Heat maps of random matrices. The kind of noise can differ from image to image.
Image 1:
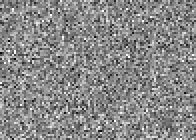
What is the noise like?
independent entries
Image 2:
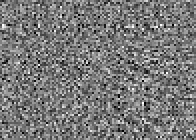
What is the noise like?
low rank plus noise
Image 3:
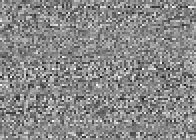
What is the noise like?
rows of uneven size
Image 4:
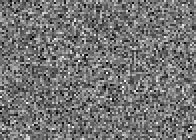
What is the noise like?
independent entries
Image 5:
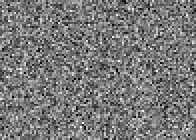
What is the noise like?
independent entries
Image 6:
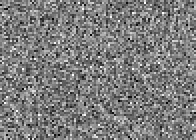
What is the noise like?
independent entries
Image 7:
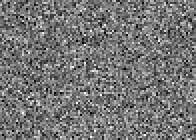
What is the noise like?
independent entries
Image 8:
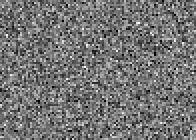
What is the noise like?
independent entries
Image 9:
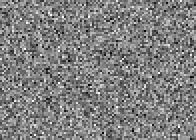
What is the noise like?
independent entries
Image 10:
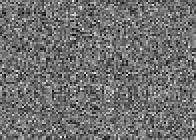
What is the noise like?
low rank plus noise
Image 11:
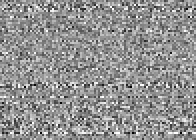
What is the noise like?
rows of uneven size
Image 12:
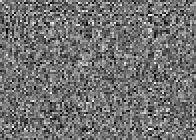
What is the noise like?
low rank plus noise
